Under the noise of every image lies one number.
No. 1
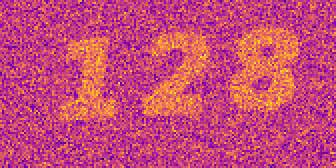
128
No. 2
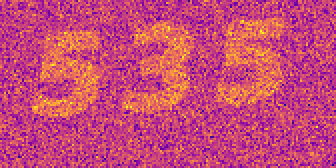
535
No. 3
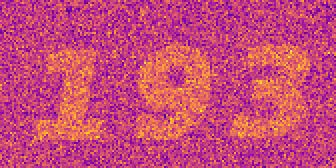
193
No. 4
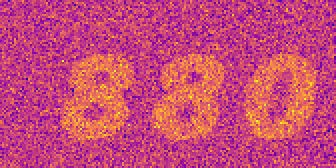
880
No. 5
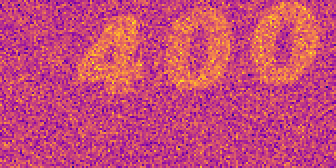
400
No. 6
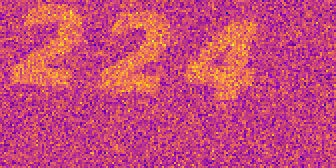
224
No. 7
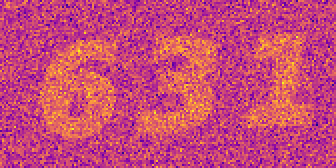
631
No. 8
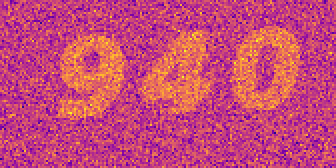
940
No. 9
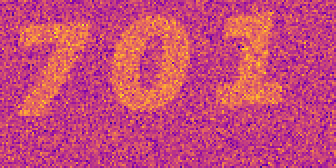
701
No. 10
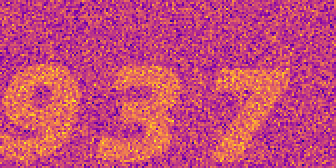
937
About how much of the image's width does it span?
nearly all
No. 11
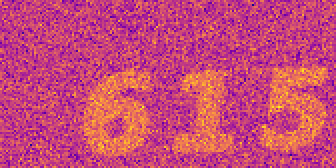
615
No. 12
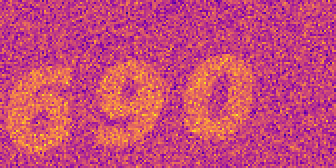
690
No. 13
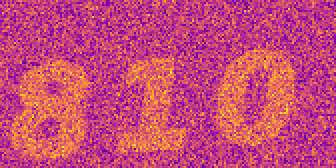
810
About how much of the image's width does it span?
nearly all
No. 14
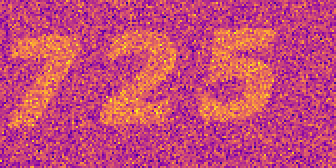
725
